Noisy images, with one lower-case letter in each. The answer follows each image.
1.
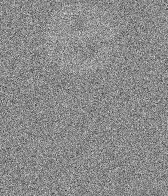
light e, top middle
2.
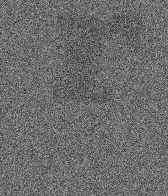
dark r
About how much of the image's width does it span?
half
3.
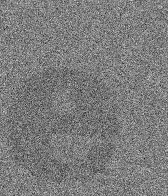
dark e
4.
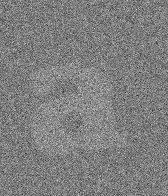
light a
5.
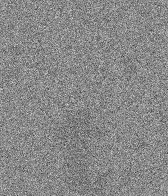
dark t, bottom middle
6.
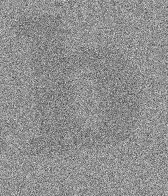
dark b
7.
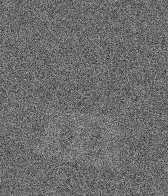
light m
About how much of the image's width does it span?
half
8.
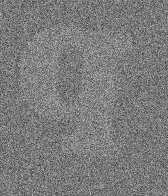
light q
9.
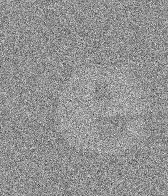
light e
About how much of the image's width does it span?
half
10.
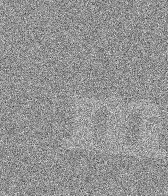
light m
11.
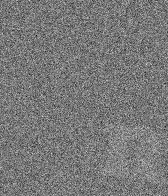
light n, bottom right
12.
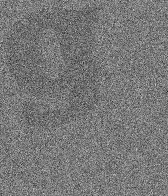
dark g
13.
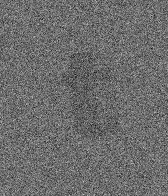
dark t, centre
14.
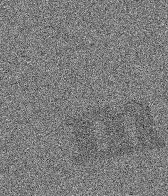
dark m
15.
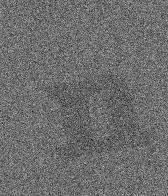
dark n
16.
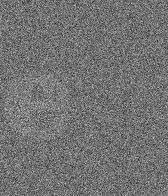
light e, middle left
